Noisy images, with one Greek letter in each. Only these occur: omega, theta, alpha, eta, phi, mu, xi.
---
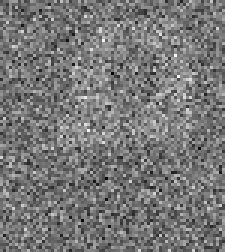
omega
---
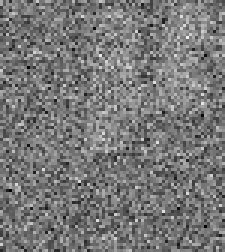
mu
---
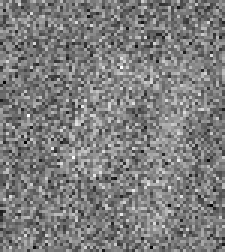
eta
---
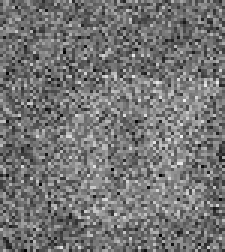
alpha
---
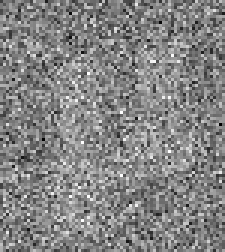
mu
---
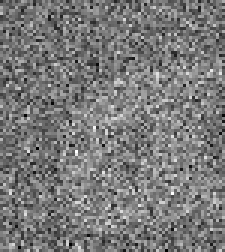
alpha
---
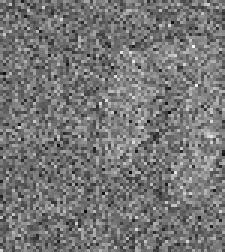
eta
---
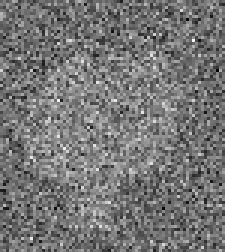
phi
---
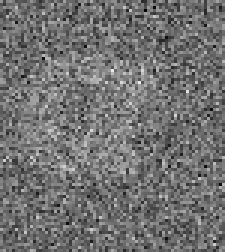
alpha
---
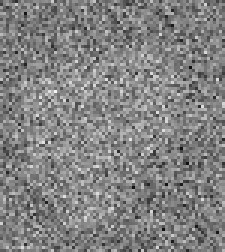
phi
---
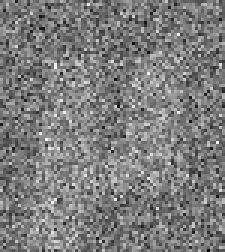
mu
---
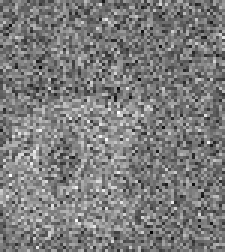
alpha
